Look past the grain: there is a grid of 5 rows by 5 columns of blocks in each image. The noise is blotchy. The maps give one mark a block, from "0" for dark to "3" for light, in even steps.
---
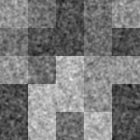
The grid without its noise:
2 1 0 1 2
1 0 0 1 0
2 1 3 2 2
0 3 3 2 0
0 3 1 3 0
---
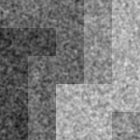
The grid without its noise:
1 1 1 2 3
0 0 1 2 3
0 1 1 2 3
0 1 3 3 3
0 1 3 3 2
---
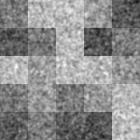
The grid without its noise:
1 3 3 2 0
0 1 3 0 1
3 2 3 3 2
1 2 1 2 3
0 1 0 0 3
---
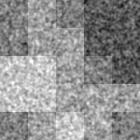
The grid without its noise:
1 2 1 0 0
1 2 2 0 0
3 3 2 1 0
3 3 2 2 2
1 2 3 2 1
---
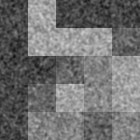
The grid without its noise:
0 3 0 0 0
0 3 3 3 1
0 0 1 2 3
0 1 3 2 3
0 2 2 1 2
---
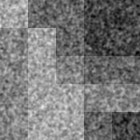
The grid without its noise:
3 1 1 0 0
2 3 1 0 0
2 3 2 1 1
2 3 3 2 2
2 3 3 1 0
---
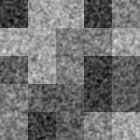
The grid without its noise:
0 3 3 0 2
3 3 2 2 3
1 3 2 0 1
2 1 1 0 1
2 0 1 2 3
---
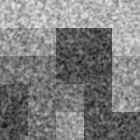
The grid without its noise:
3 3 3 3 3
2 2 0 0 3
1 1 0 0 2
0 1 1 0 2
0 1 2 0 0
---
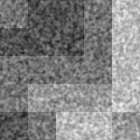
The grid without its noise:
1 0 0 1 3
0 0 0 1 3
1 1 1 1 3
1 2 2 2 3
0 1 3 3 2
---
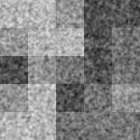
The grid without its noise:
3 3 2 0 0
2 3 3 0 1
0 2 1 0 1
2 3 0 1 2
3 3 1 1 1
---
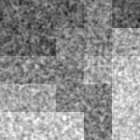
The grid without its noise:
0 0 0 1 0
0 0 1 1 2
1 1 1 2 3
2 2 1 1 3
3 3 3 1 3
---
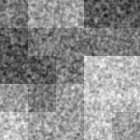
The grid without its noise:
1 2 2 0 0
0 1 1 1 1
0 0 1 3 3
2 1 2 3 3
3 2 2 3 2
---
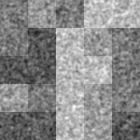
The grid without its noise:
1 2 1 3 3
1 0 3 2 1
0 0 3 3 1
2 1 3 2 1
0 0 3 2 0
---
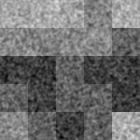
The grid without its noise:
3 3 3 2 3
2 2 2 2 1
0 0 1 0 0
1 0 1 1 0
2 1 0 1 3
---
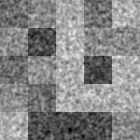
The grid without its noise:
1 2 3 1 3
2 0 3 2 2
1 2 3 0 3
2 1 3 3 3
3 0 0 0 2
